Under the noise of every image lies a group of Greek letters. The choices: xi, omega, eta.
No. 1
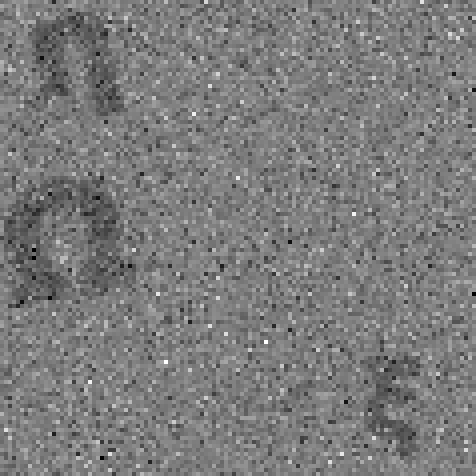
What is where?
top left: eta; middle left: omega; bottom right: xi
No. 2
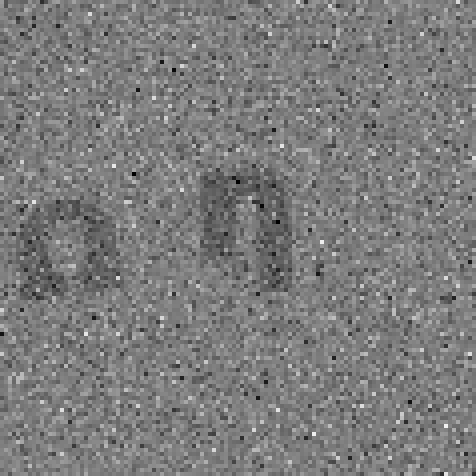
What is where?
middle left: omega; centre: eta
